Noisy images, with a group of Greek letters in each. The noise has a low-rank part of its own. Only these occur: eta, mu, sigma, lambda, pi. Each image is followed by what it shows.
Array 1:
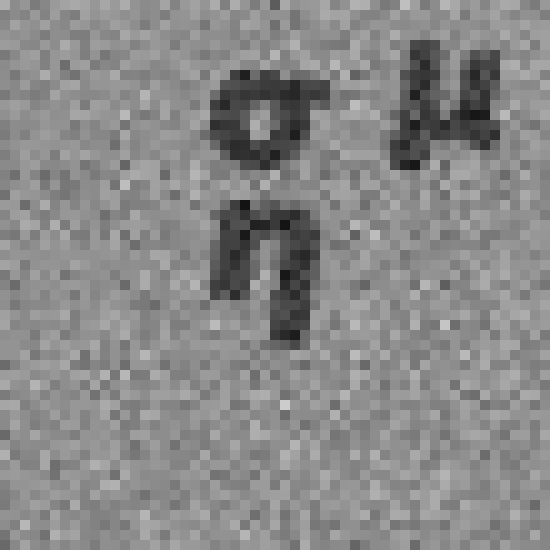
top middle: sigma; top right: mu; centre: eta
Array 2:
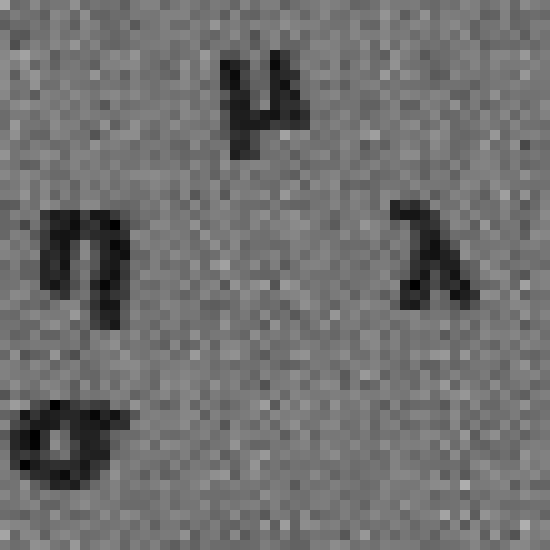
top middle: mu; middle left: eta; middle right: lambda; bottom left: sigma
